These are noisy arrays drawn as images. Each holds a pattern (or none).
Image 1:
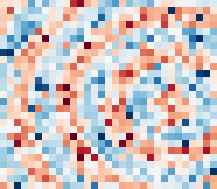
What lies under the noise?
rings round one point
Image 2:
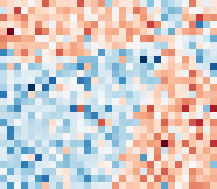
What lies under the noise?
spokes from one point
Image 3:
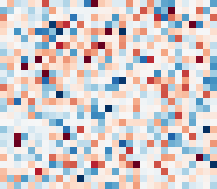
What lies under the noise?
only noise
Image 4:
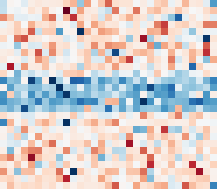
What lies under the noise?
one horizontal stripe
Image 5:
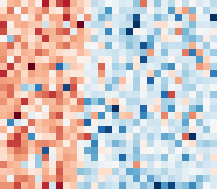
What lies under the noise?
a sharp edge
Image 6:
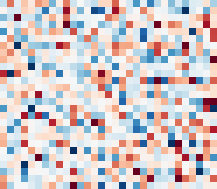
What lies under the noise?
only noise
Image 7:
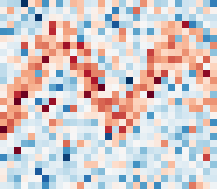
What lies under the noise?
a wavy band
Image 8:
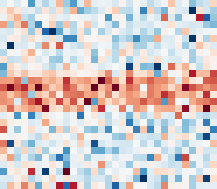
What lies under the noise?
one horizontal stripe
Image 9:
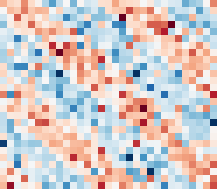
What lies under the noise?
diagonal stripes
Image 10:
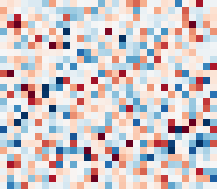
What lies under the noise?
only noise
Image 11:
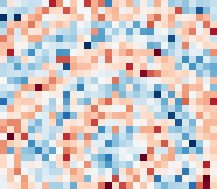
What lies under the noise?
rings round one point
